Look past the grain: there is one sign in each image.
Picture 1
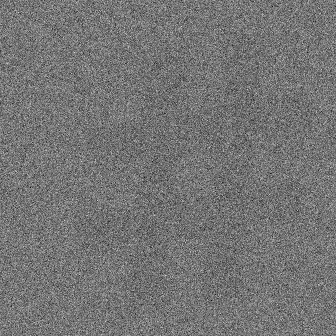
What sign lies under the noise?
hash sign
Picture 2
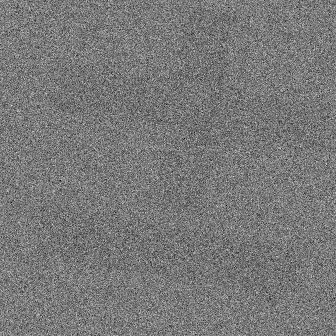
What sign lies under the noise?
plus-minus sign
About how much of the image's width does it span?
nearly all
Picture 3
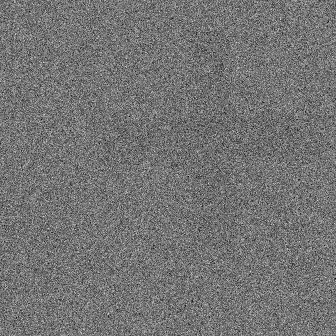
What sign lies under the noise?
plus sign
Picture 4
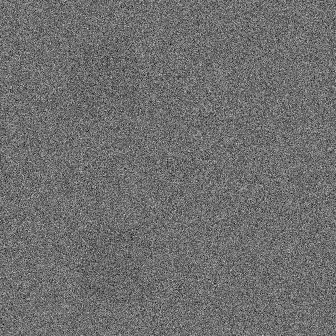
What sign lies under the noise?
colon
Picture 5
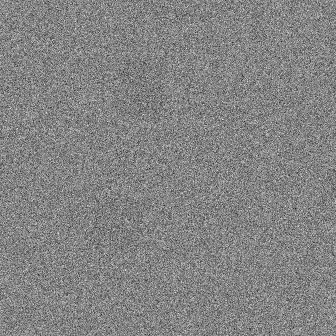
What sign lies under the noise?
colon
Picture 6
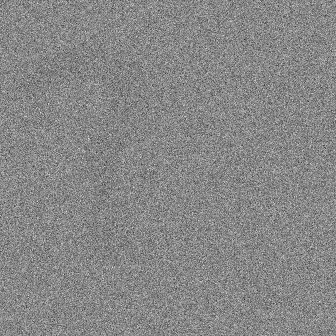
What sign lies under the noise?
question mark
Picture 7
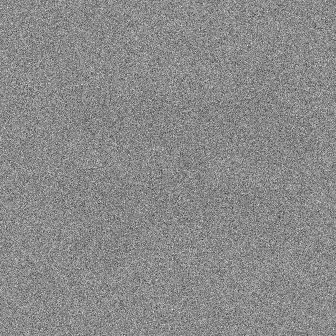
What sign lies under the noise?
not-equal sign
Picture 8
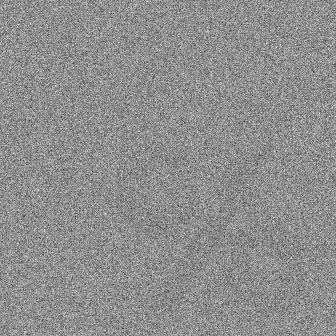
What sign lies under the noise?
percent sign
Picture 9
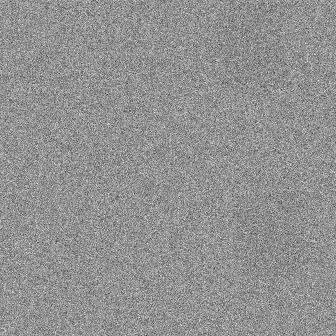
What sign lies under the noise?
colon
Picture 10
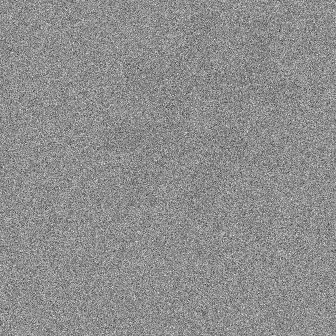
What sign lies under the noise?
hash sign
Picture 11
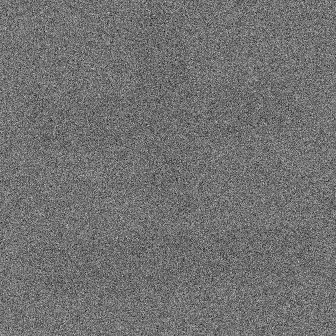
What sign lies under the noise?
plus-minus sign
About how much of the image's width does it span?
nearly all
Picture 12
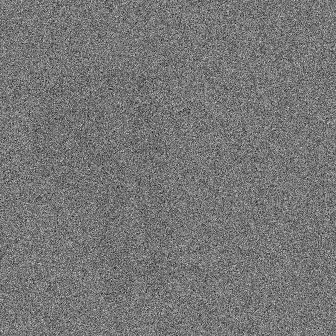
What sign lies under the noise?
pilcrow
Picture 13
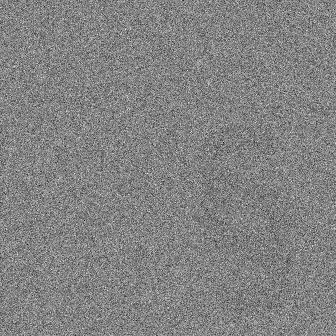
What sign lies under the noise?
section sign
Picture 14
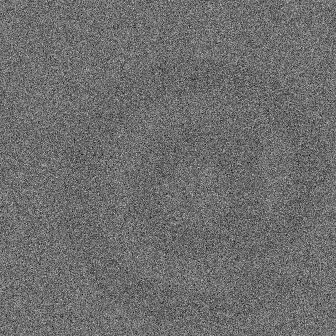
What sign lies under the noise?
at sign
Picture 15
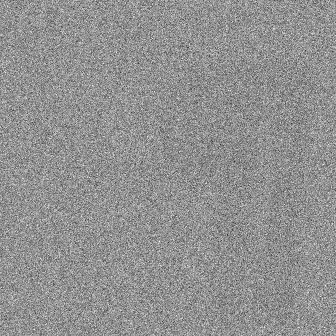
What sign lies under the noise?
pilcrow
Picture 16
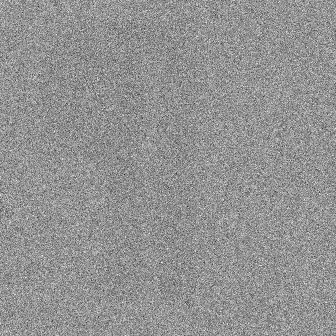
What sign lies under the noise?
pilcrow
